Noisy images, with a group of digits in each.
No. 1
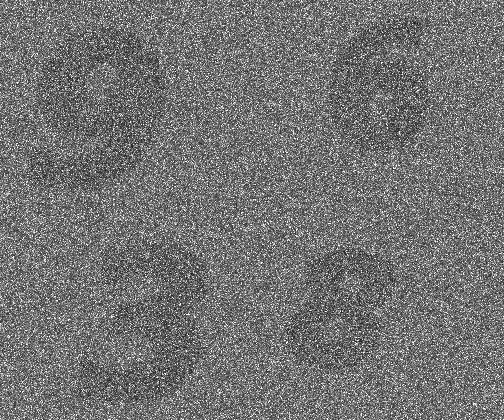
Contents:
top left: 9; top right: 6; bottom left: 3; bottom right: 8
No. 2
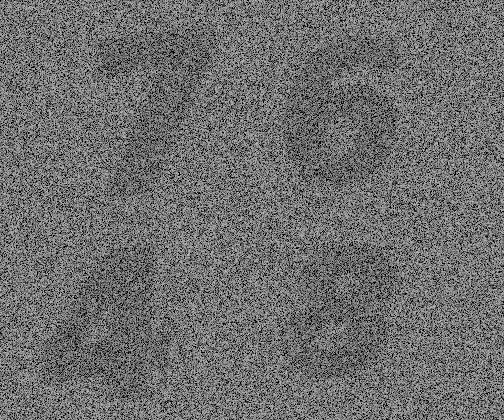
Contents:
top left: 7; top right: 6; bottom left: 4; bottom right: 8
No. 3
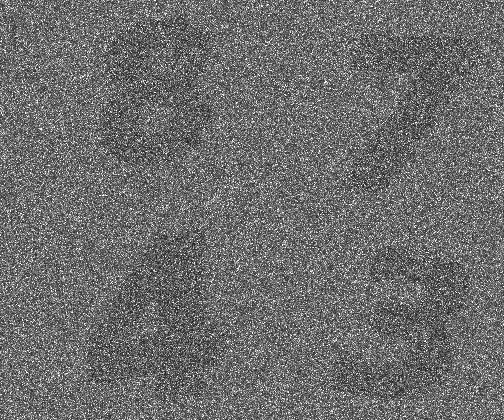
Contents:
top left: 8; top right: 7; bottom left: 4; bottom right: 3
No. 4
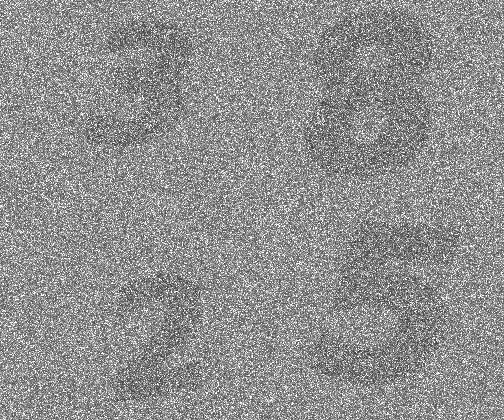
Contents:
top left: 3; top right: 8; bottom left: 2; bottom right: 5
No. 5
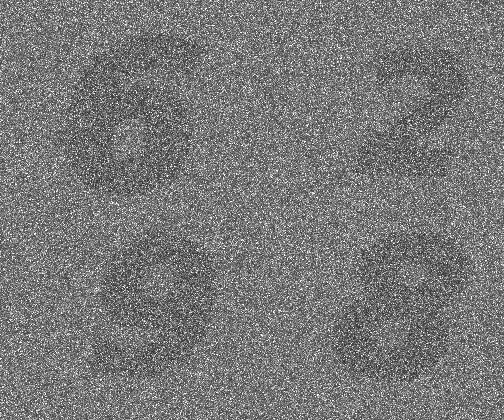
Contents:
top left: 6; top right: 2; bottom left: 9; bottom right: 8
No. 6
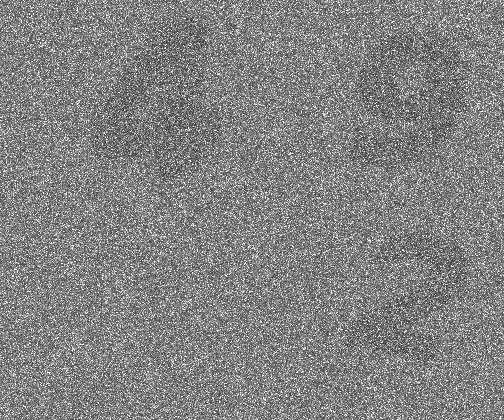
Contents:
top left: 4; top right: 9; bottom right: 2
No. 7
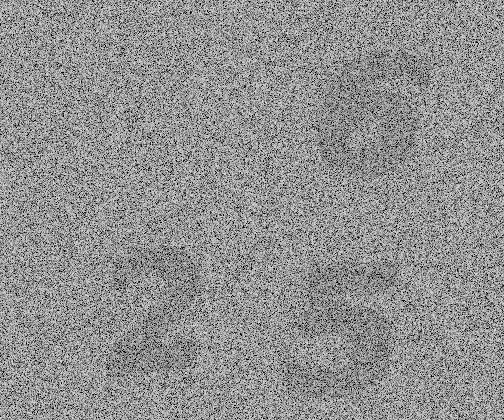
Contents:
top right: 6; bottom left: 2; bottom right: 5
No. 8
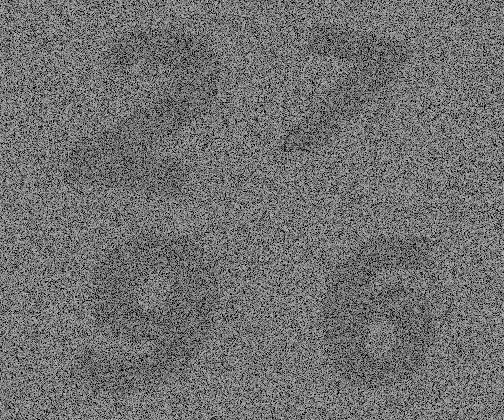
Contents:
top left: 2; top right: 7; bottom left: 9; bottom right: 6
